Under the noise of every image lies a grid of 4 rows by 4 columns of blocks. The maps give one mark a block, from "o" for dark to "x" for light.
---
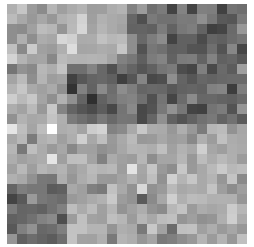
x x o o
x o o o
x x x x
o x x x
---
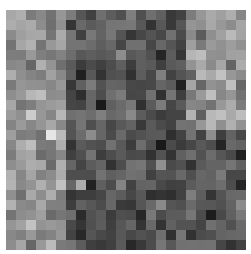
x o o x
x o o x
x o o o
x o o o
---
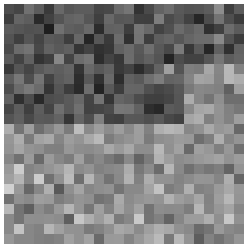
o o o o
o o o x
x x x x
x x x x
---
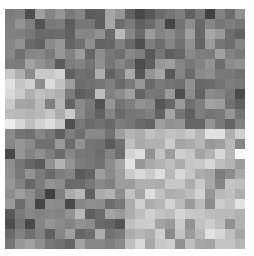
o o o o
x o o o
o o x x
o o x x
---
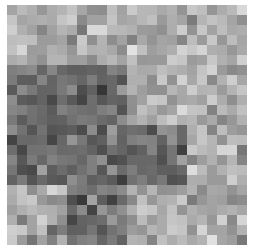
x x x x
o o x x
o o o x
x o x x
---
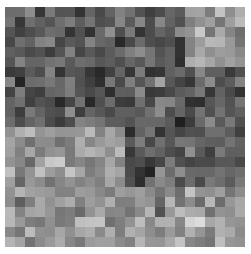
o o o x
o o o o
x x o o
x x x x
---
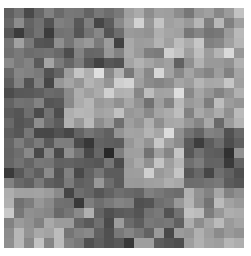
o o x x
o x x x
o o x o
x o o x
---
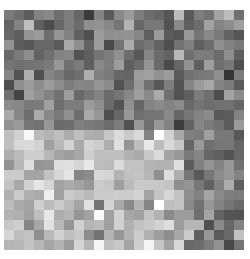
o o o o
o o o o
x x x o
x x x o
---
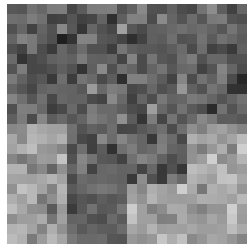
o o o o
o o o o
x o o x
x o x x
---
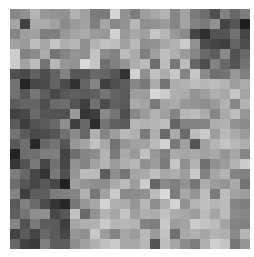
x x x o
o o x x
o x x x
o x x x
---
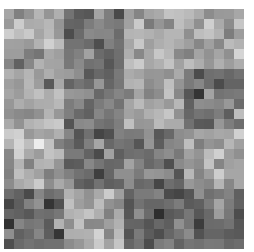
x o x x
x o x o
x o o x
o x o o
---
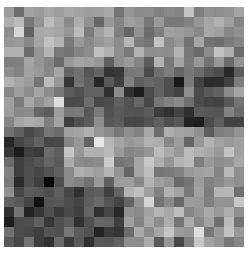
x x x x
x o o o
o x x x
o o x x
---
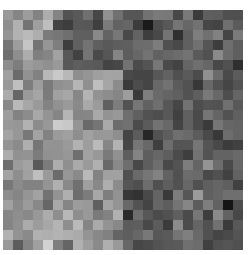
x o o o
x x o o
x x o o
x x o o
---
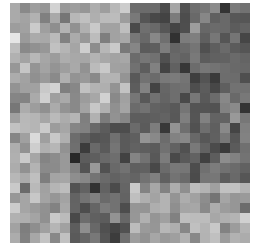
x x o o
x x o o
x o o o
x o x x
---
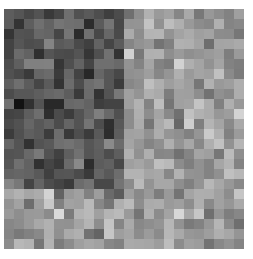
o o x x
o o x x
o o x x
x x x x
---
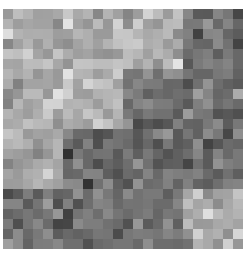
x x x o
x x o o
x o o o
o o o x
